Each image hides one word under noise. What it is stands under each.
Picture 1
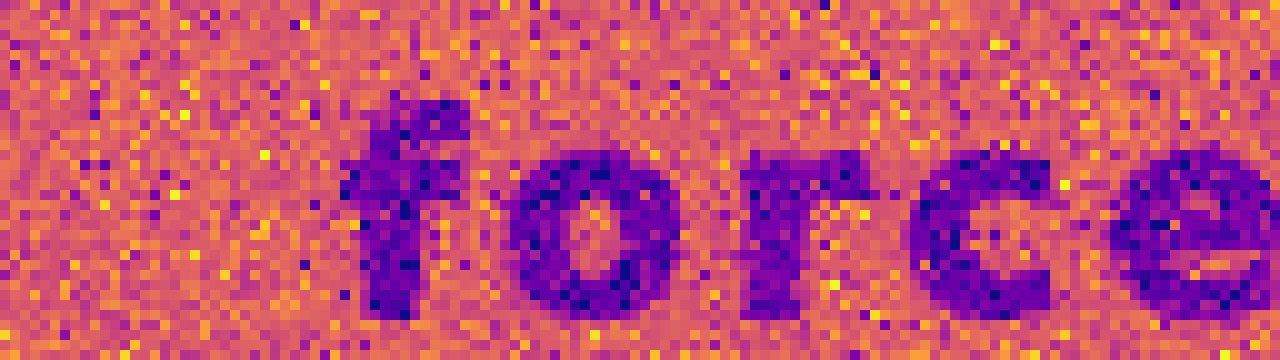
force
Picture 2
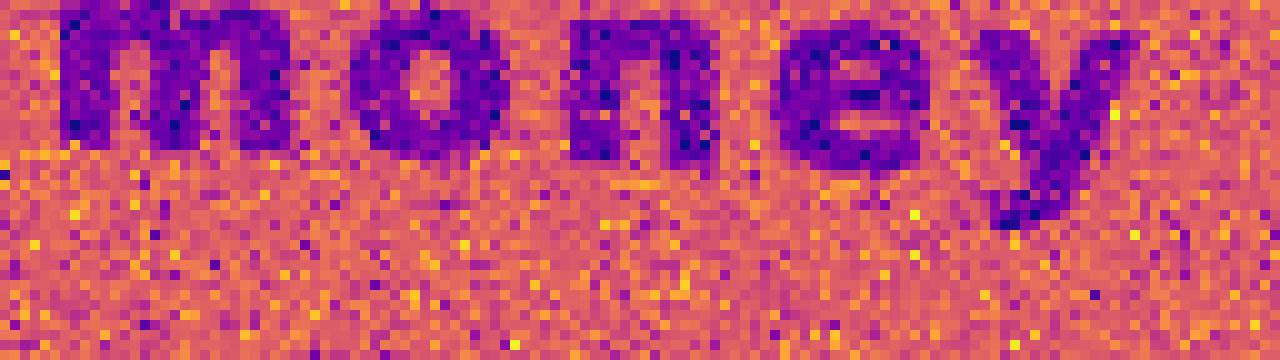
money
